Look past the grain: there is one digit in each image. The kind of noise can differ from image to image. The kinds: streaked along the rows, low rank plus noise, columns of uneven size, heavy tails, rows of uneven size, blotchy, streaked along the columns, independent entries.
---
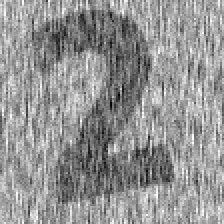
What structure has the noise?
streaked along the columns
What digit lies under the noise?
2
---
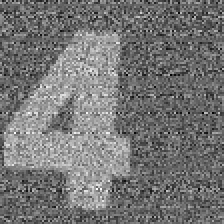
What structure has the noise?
rows of uneven size
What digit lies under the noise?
4
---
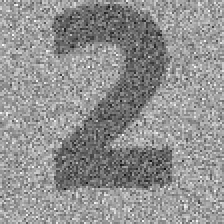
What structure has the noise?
independent entries
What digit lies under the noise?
2
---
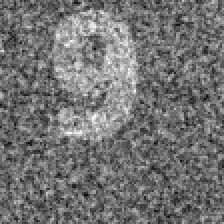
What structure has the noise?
blotchy
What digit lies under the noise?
9
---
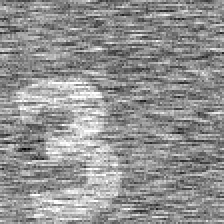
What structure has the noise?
streaked along the rows
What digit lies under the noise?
3
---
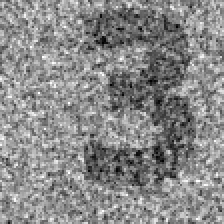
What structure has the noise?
blotchy
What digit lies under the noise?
3
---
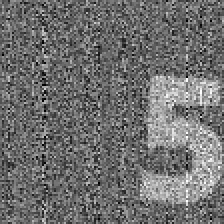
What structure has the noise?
columns of uneven size
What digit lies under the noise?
5
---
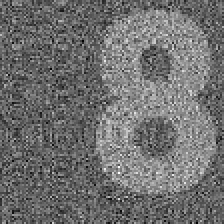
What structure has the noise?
low rank plus noise
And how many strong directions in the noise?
two
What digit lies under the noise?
8
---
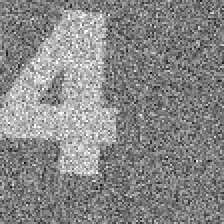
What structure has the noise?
independent entries
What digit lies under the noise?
4
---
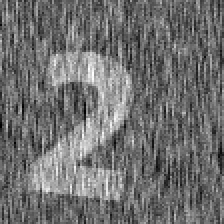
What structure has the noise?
streaked along the columns
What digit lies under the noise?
2
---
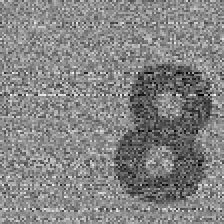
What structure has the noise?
rows of uneven size
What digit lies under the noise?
8
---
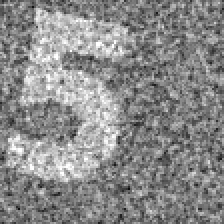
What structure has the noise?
blotchy
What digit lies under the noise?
5
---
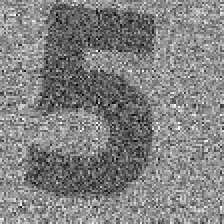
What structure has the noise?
low rank plus noise
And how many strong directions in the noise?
three or four
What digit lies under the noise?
5
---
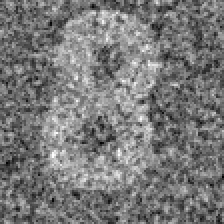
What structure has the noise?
blotchy
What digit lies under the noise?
8
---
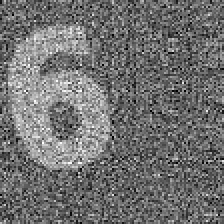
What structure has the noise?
low rank plus noise
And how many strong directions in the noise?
three or four
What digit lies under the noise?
6
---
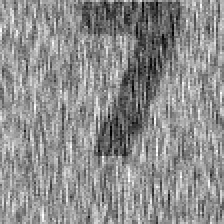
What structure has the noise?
streaked along the columns
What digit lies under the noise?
7
